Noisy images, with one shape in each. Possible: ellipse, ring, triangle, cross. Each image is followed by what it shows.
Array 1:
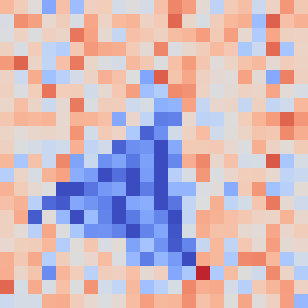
triangle
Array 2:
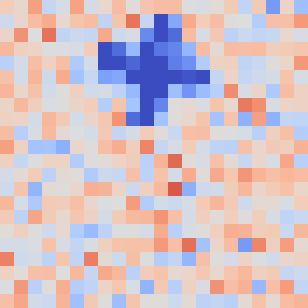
cross
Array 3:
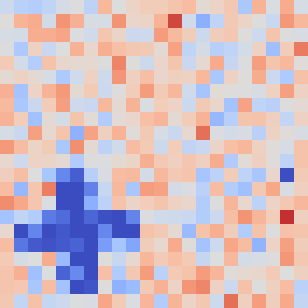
cross
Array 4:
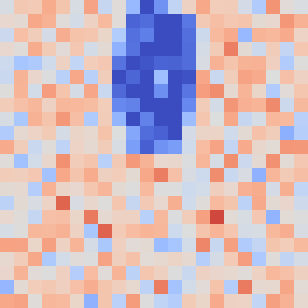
ellipse
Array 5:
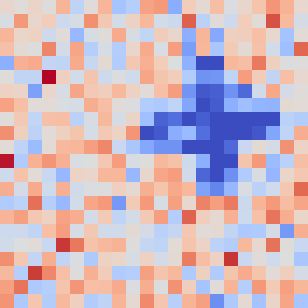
cross
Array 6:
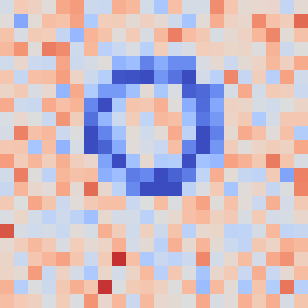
ring
